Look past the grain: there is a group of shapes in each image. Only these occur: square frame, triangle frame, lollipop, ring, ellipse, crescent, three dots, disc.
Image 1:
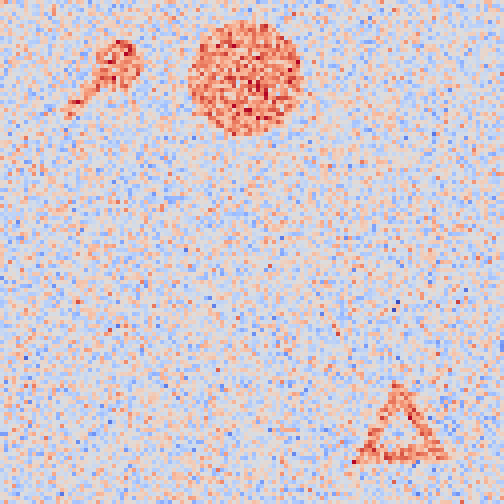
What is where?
top left: lollipop; top middle: disc; bottom right: triangle frame
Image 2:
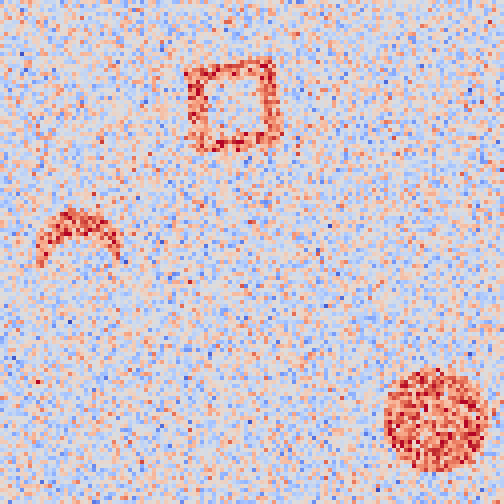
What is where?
top middle: square frame; middle left: crescent; bottom right: disc
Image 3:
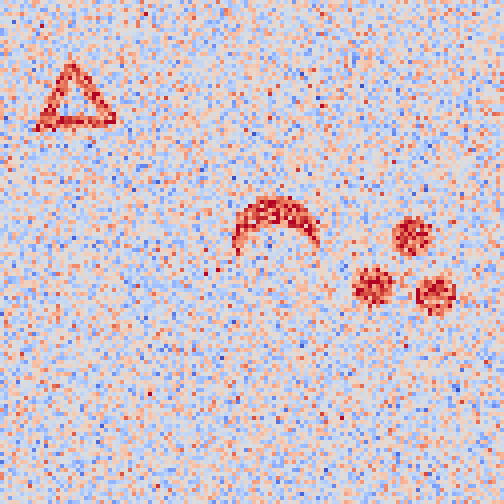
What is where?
top left: triangle frame; centre: crescent; middle right: three dots
